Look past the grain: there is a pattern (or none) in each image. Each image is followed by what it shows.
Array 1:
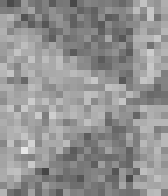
spokes from one point
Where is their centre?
middle right
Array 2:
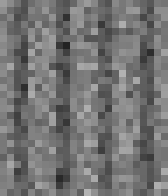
vertical stripes
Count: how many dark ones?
4
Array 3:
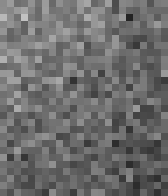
a smooth slope
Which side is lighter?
top left
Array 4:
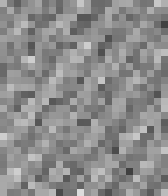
diagonal stripes
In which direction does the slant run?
bottom left to top right
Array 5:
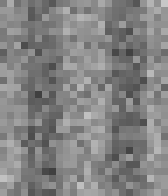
vertical stripes
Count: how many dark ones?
2
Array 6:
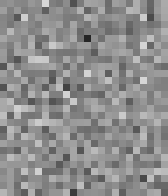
only noise
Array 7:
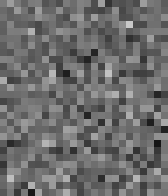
only noise
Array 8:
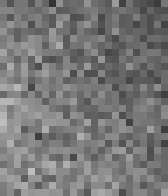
a smooth slope
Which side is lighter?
bottom left
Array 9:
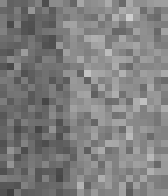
a sharp edge
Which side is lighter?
right
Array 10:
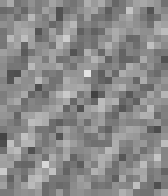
diagonal stripes
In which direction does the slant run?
bottom left to top right
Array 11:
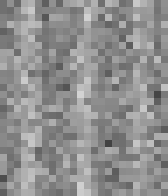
vertical stripes
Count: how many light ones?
3
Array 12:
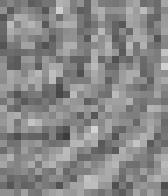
rings round one point
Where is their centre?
top left
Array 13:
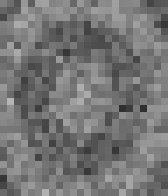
rings round one point
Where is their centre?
centre
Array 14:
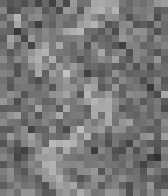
a wavy band
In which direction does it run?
top to bottom
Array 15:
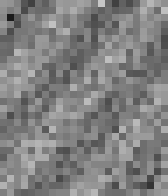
diagonal stripes
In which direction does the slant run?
bottom left to top right
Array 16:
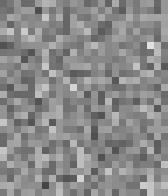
only noise
